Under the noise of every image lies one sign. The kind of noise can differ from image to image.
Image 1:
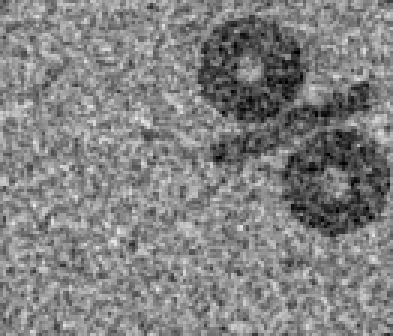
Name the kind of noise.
blotchy
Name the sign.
percent sign
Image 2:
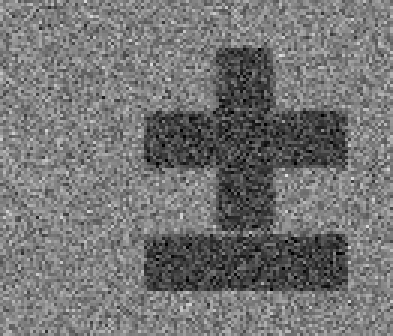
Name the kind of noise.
independent entries
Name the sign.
plus-minus sign
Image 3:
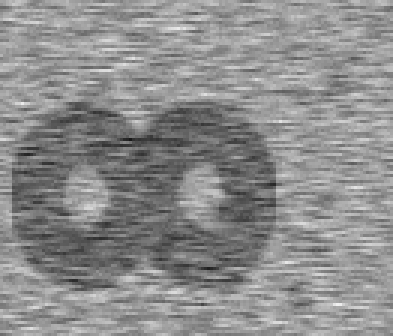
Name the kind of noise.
streaked along the rows
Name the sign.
infinity sign
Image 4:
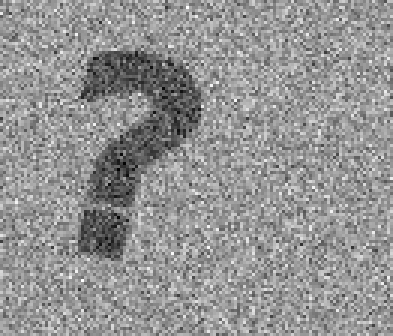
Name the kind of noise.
independent entries
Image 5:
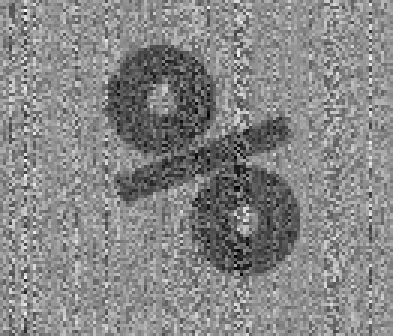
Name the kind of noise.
columns of uneven size
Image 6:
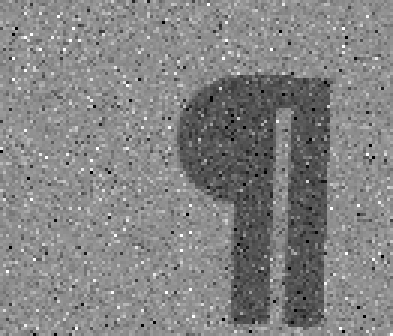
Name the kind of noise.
heavy tails
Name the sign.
pilcrow
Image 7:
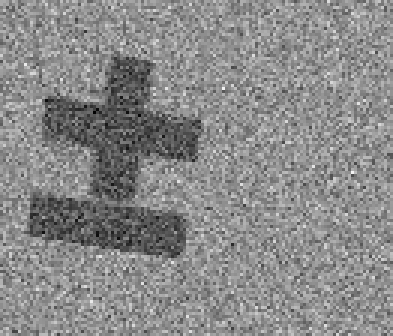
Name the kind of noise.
independent entries
